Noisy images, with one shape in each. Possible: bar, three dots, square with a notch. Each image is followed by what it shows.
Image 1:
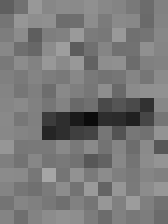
bar
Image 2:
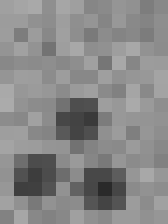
three dots
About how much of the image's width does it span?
two thirds
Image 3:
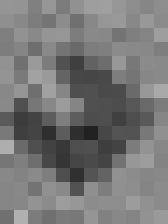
square with a notch
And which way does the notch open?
up and left
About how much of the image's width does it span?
nearly all
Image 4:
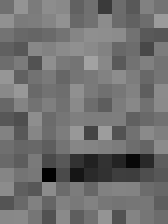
bar
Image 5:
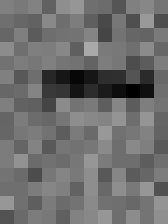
bar
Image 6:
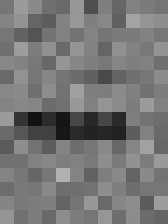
bar
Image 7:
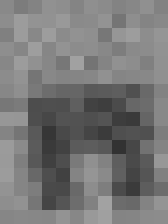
square with a notch
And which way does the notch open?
down
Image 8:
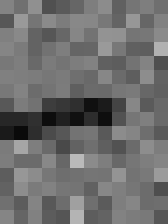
bar
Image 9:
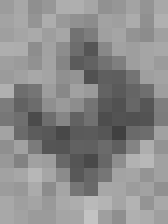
square with a notch
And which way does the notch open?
up and left
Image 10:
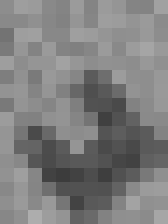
square with a notch
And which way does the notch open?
up and left
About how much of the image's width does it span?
nearly all
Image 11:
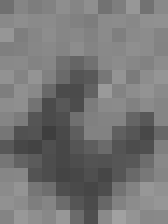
square with a notch
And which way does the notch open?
up and right
